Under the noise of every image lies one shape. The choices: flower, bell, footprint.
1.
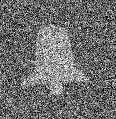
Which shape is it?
bell
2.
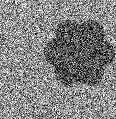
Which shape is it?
flower
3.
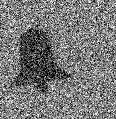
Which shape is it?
bell
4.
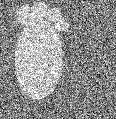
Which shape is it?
footprint
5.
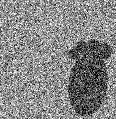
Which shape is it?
footprint
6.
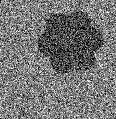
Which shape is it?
flower
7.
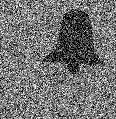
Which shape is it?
bell
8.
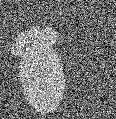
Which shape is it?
footprint
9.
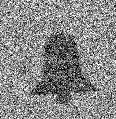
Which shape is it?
bell
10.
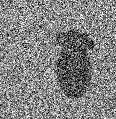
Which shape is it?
footprint
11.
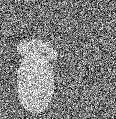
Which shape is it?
footprint
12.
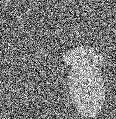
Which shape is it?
footprint
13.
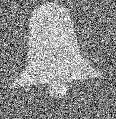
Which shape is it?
bell
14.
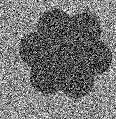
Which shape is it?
flower
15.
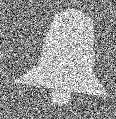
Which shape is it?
bell
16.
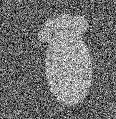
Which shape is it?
footprint
